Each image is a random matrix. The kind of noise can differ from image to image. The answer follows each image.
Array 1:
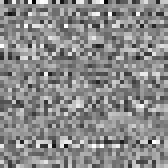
rows of uneven size
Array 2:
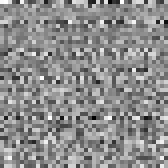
rows of uneven size
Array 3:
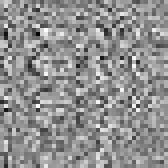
low rank plus noise
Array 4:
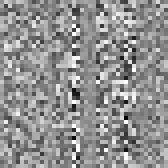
columns of uneven size
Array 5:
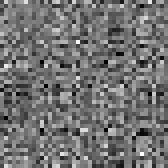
low rank plus noise
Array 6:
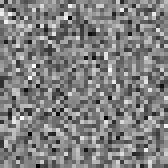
independent entries
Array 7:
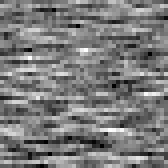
streaked along the rows
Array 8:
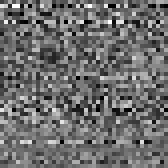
rows of uneven size
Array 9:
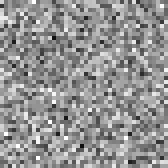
independent entries
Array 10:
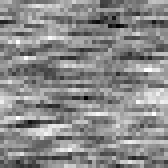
streaked along the rows
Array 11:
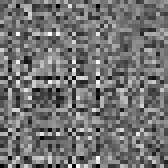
low rank plus noise
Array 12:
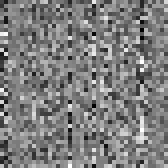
columns of uneven size
